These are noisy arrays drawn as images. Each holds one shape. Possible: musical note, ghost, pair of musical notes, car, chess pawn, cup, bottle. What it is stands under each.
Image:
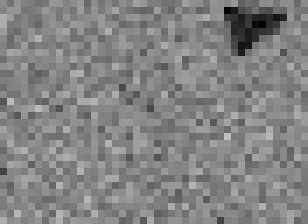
chess pawn
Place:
top right
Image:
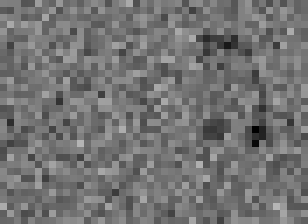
pair of musical notes
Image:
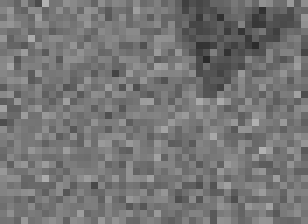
chess pawn
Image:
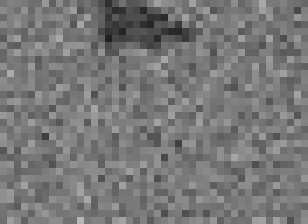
bottle
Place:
top middle
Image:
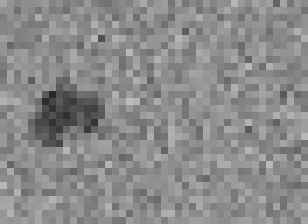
car
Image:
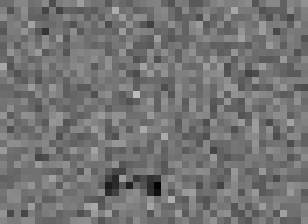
musical note
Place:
bottom middle
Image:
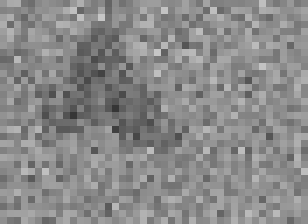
chess pawn
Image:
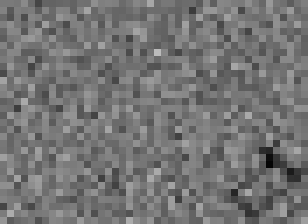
pair of musical notes
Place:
bottom right
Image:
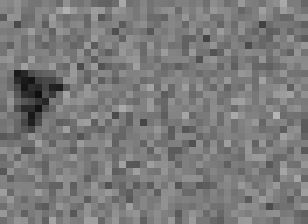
chess pawn
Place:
middle left
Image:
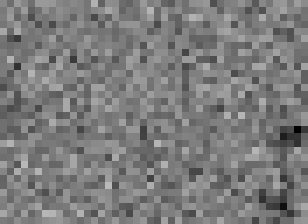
musical note
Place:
bottom right
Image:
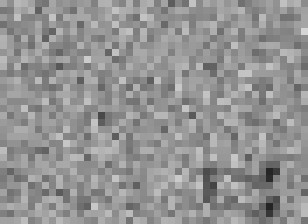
pair of musical notes
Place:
bottom right
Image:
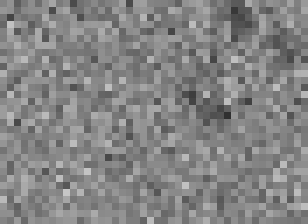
pair of musical notes
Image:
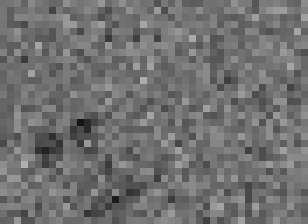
pair of musical notes
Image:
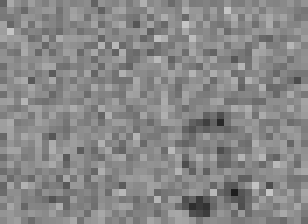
pair of musical notes
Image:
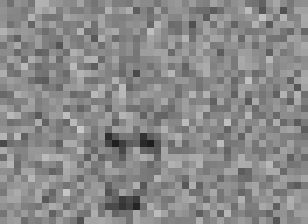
pair of musical notes
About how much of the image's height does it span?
a third
